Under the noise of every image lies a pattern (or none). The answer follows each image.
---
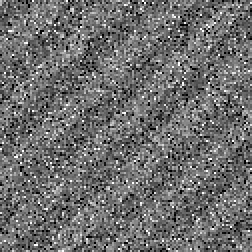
diagonal stripes
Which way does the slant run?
bottom left to top right
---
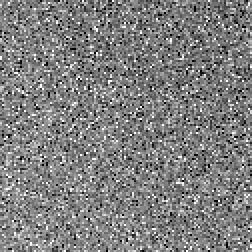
a smooth slope
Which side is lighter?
bottom left
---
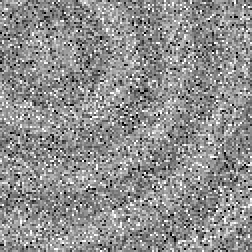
rings round one point
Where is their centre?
top left
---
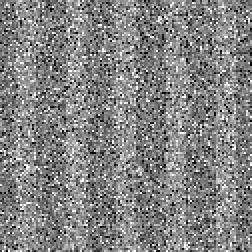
vertical stripes
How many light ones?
5
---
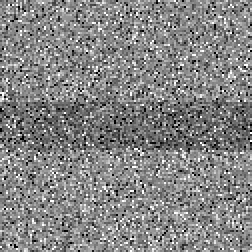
one horizontal stripe
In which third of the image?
middle
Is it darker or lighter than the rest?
darker
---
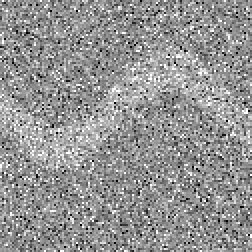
a wavy band
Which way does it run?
left to right
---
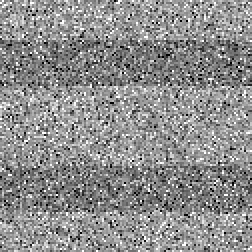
horizontal stripes
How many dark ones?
2
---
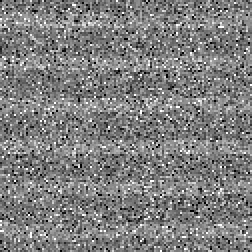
horizontal stripes
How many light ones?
6
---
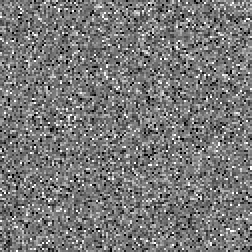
only noise
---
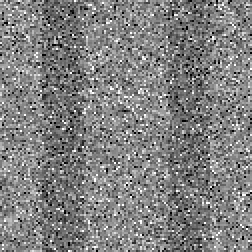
vertical stripes
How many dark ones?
2
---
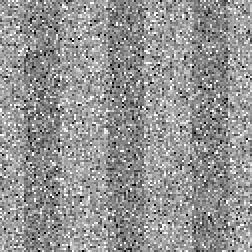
vertical stripes
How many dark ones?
3
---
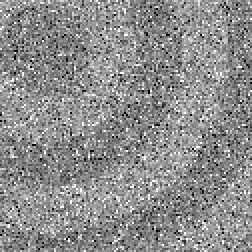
rings round one point
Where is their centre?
top left
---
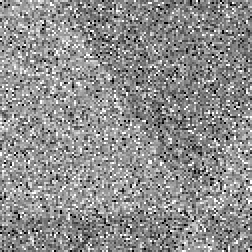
spokes from one point
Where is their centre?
bottom right
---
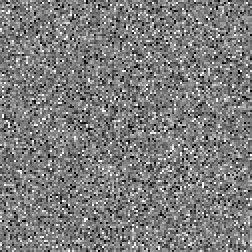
only noise
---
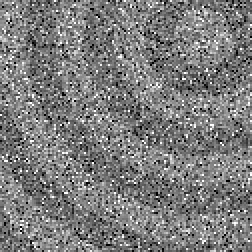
rings round one point
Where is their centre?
top right
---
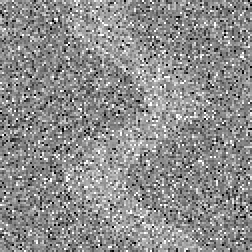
a wavy band
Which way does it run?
top to bottom
